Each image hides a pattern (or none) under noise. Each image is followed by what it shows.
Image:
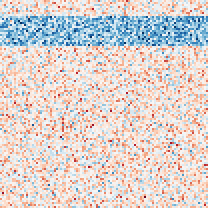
one band of rows
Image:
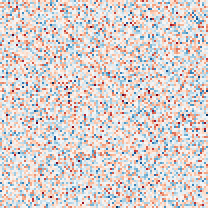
only noise
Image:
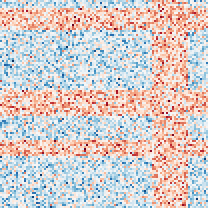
bands of rows crossing bands of columns
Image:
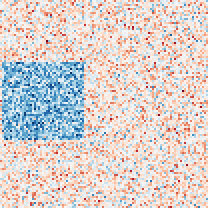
one block
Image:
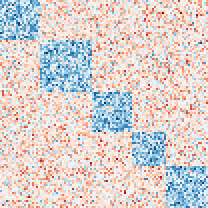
blocks along the diagonal
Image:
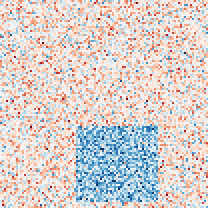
one block
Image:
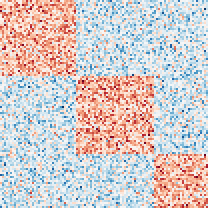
blocks along the diagonal
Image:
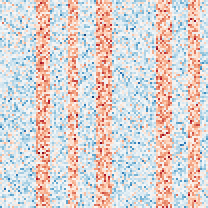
bands of columns
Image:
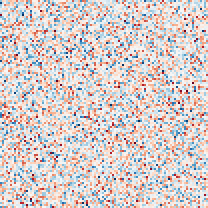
only noise
